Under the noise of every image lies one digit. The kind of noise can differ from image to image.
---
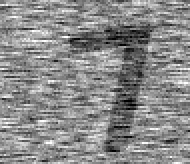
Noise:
streaked along the rows
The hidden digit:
7
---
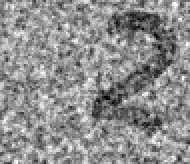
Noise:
blotchy
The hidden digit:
2
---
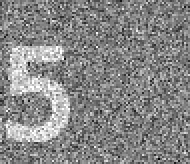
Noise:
independent entries
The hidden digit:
5
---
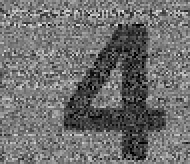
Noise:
rows of uneven size
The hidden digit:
4
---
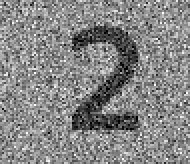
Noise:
independent entries
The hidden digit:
2
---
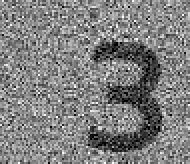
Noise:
low rank plus noise
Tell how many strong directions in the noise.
three or four
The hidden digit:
3
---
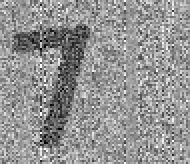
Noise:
columns of uneven size
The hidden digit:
7
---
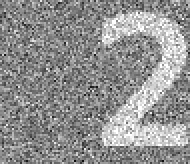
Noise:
independent entries
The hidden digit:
2
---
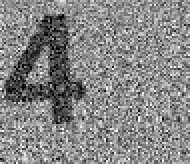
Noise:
low rank plus noise
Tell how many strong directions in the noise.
five to eight
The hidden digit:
4
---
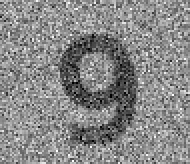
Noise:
independent entries
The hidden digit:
9
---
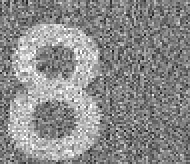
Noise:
low rank plus noise
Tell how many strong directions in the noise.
five to eight
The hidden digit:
8
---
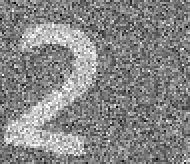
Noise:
independent entries
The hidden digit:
2
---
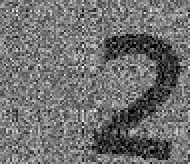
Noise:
low rank plus noise
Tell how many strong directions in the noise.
one
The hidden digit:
2
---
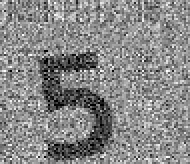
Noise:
low rank plus noise
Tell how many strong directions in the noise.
one
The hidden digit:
5
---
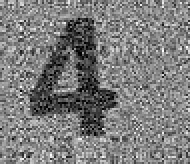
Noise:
low rank plus noise
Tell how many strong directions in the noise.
two
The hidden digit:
4
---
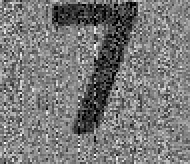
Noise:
columns of uneven size
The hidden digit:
7
